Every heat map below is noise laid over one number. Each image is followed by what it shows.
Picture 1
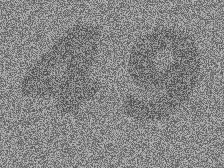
49
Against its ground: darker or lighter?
darker
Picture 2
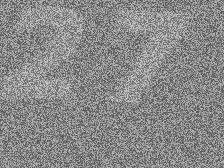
27
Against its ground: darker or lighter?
lighter
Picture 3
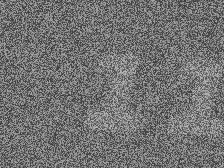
11
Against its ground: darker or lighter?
lighter
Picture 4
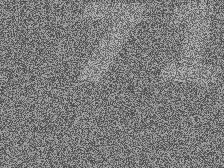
71
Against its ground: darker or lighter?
lighter
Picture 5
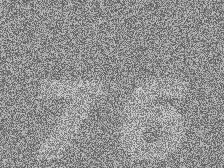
76
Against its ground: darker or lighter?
lighter
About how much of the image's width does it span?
two thirds
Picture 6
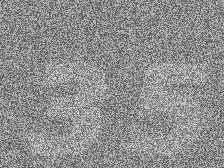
35
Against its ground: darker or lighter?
lighter
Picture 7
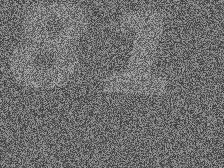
81
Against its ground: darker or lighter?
lighter
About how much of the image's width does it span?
two thirds
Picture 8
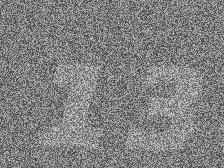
13
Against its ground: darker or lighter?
lighter
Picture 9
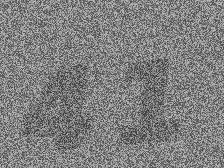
41
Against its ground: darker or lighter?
darker
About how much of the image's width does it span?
two thirds
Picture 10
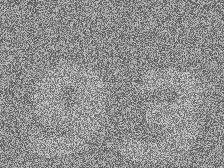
93
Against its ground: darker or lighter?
lighter
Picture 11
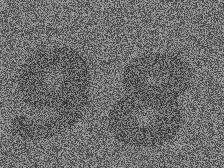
98
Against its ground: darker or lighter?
darker
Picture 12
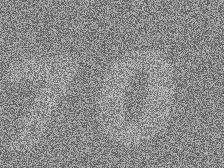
70
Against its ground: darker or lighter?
lighter
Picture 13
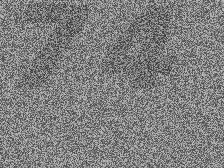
74
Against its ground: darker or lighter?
darker
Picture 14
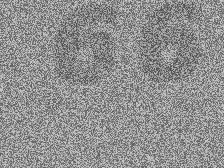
66
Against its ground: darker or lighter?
darker
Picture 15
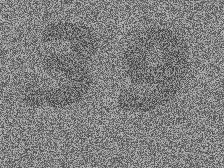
39
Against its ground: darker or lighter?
darker
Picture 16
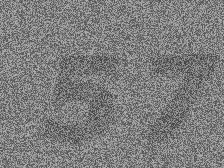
57
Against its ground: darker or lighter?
darker
